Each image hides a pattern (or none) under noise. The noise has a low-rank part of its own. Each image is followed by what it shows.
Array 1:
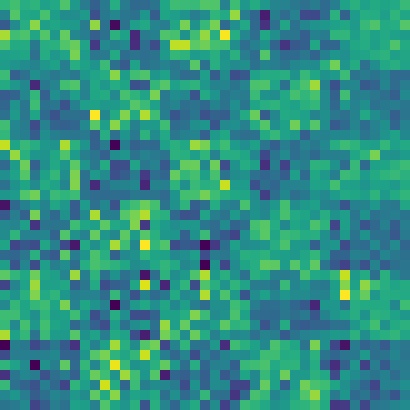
a checkerboard
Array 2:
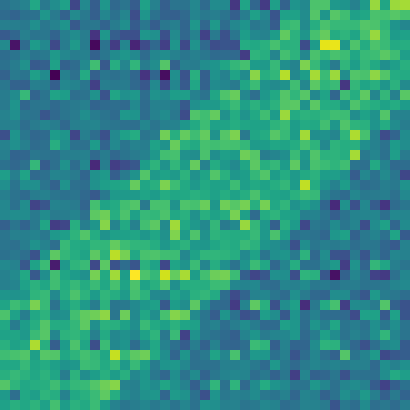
a diagonal band
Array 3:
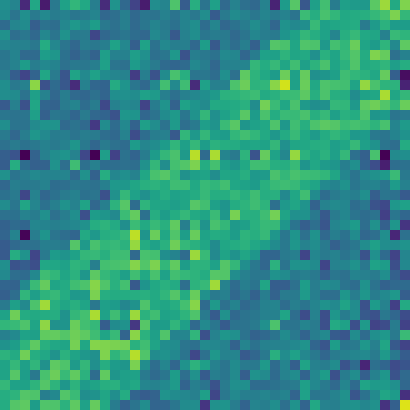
a diagonal band
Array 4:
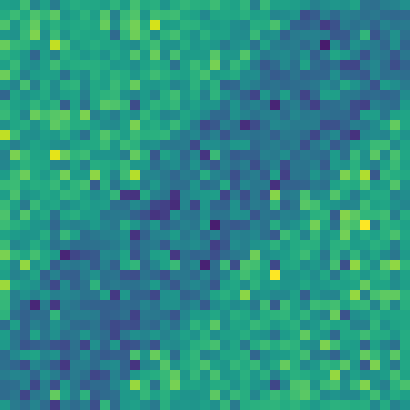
a diagonal band
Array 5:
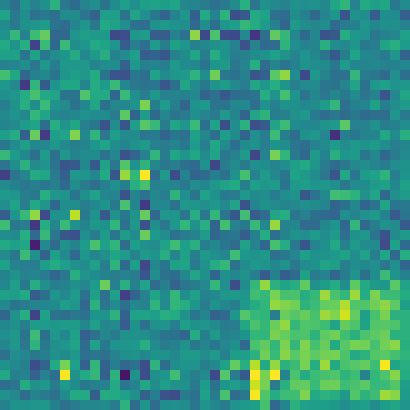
one block
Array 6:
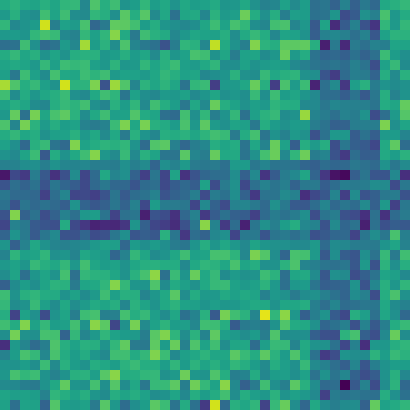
bands of rows crossing bands of columns
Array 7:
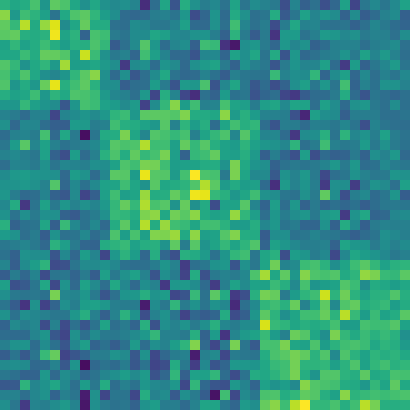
blocks along the diagonal
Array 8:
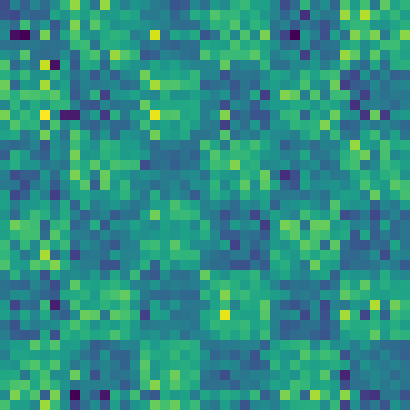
a checkerboard
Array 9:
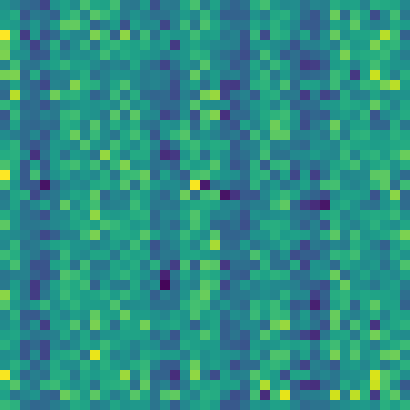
bands of columns
